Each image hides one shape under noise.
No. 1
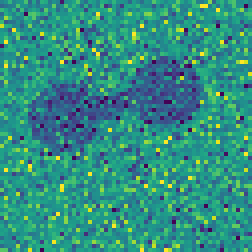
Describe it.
dark dumbbell
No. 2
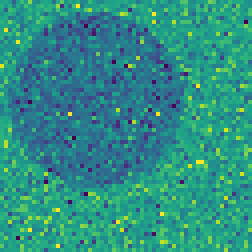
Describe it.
dark disc
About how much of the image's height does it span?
two thirds
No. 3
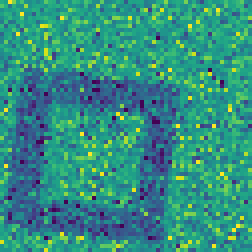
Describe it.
dark square frame
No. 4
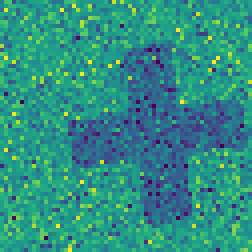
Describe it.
dark cross
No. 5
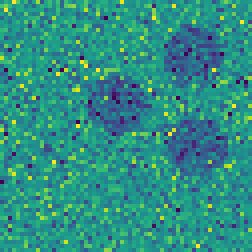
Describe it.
dark three dots
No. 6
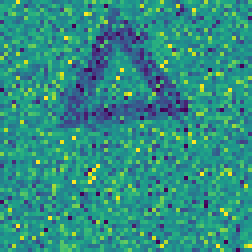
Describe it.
dark triangle frame
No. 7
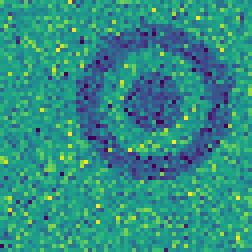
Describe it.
dark bullseye
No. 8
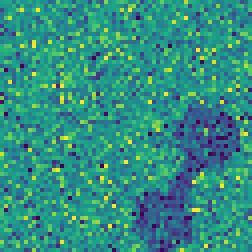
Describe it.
dark dumbbell
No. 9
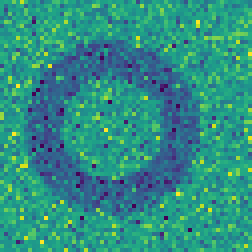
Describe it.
dark ring
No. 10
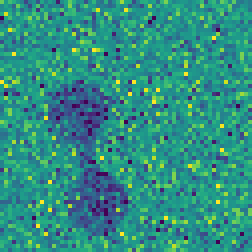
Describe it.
dark dumbbell
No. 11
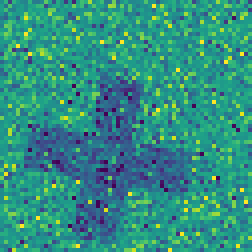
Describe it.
dark cross
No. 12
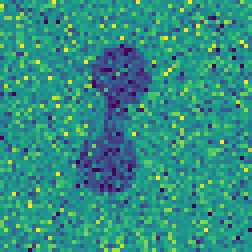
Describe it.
dark dumbbell
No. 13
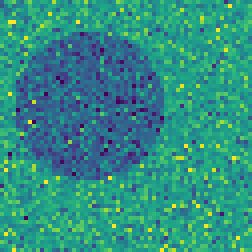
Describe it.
dark disc
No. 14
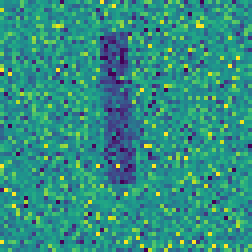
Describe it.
dark bar
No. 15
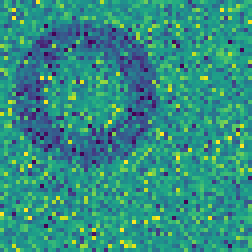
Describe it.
dark ring
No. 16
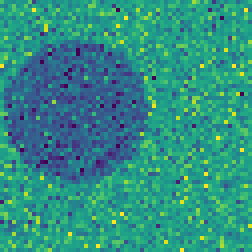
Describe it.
dark disc
